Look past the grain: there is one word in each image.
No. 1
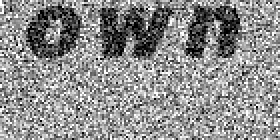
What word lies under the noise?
own
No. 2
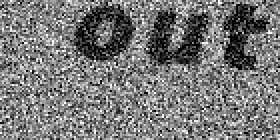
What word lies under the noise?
out
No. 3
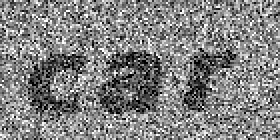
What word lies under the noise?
car
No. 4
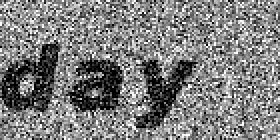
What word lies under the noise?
day
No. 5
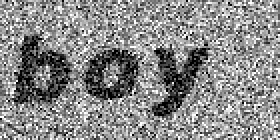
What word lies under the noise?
boy
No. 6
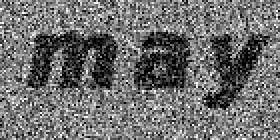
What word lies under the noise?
may
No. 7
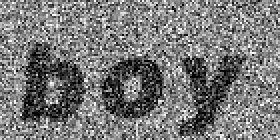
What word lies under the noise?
boy
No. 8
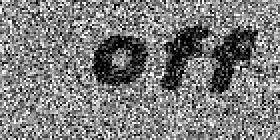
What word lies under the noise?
off
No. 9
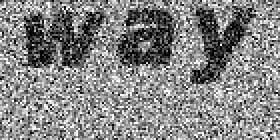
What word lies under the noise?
way
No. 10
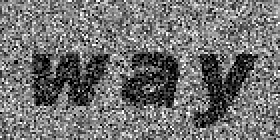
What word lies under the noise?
way
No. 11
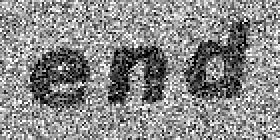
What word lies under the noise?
end
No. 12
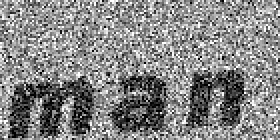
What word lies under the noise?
man
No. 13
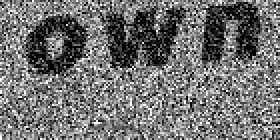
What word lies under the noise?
own
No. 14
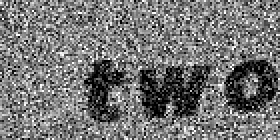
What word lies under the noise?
two
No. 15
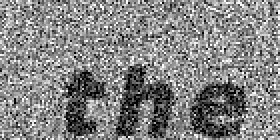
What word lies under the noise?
the
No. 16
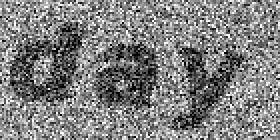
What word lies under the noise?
day
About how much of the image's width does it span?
nearly all
